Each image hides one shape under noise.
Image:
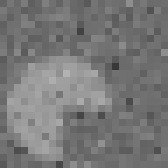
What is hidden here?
light disc with a wedge cut out
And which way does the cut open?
down and right
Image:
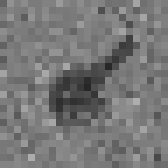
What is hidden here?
dark lollipop
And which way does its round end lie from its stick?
down and left
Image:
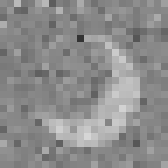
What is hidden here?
light crescent
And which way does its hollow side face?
up and left
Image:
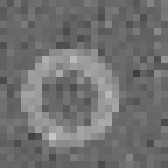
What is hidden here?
light ring
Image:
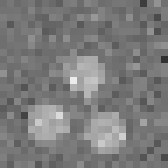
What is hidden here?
light three dots
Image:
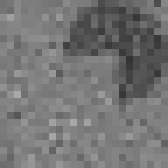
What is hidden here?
dark disc with a wedge cut out
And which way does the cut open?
down and left
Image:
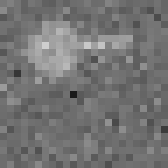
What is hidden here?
light lollipop
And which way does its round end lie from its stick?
left
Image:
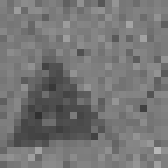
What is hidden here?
dark triangle
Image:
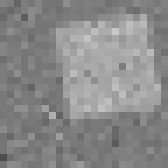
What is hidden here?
light square
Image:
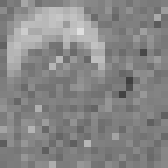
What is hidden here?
light crescent
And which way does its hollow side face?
down
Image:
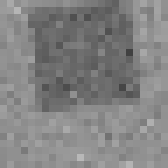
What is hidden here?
dark square
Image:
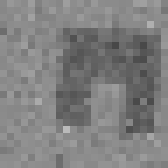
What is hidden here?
dark square with a notch
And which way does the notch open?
down
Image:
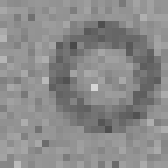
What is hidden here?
dark ring
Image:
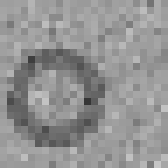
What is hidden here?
dark ring
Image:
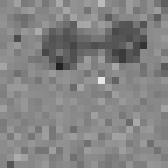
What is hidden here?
dark dumbbell
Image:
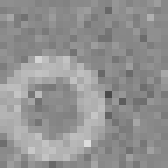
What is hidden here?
light ring
